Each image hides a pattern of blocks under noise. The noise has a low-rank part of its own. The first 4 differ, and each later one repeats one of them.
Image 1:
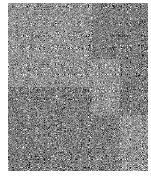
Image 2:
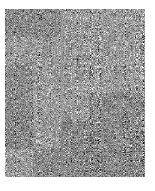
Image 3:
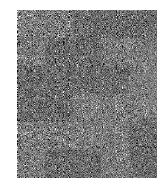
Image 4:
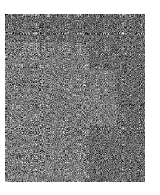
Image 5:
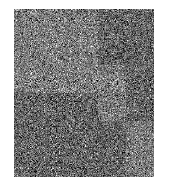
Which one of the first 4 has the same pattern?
1
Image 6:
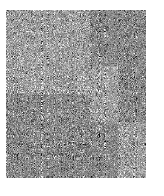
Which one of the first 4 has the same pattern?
1
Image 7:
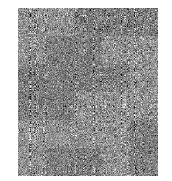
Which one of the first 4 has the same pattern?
3
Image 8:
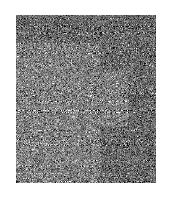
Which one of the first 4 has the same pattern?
4
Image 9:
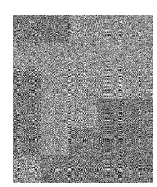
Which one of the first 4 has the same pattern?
2
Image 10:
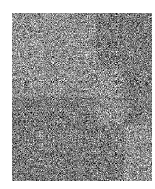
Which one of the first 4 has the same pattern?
1
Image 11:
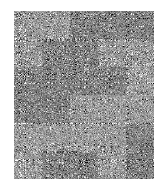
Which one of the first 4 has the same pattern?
3
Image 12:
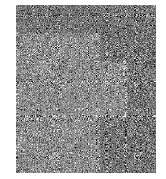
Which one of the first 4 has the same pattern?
4
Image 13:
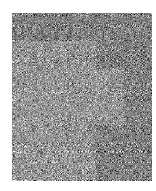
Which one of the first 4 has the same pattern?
4
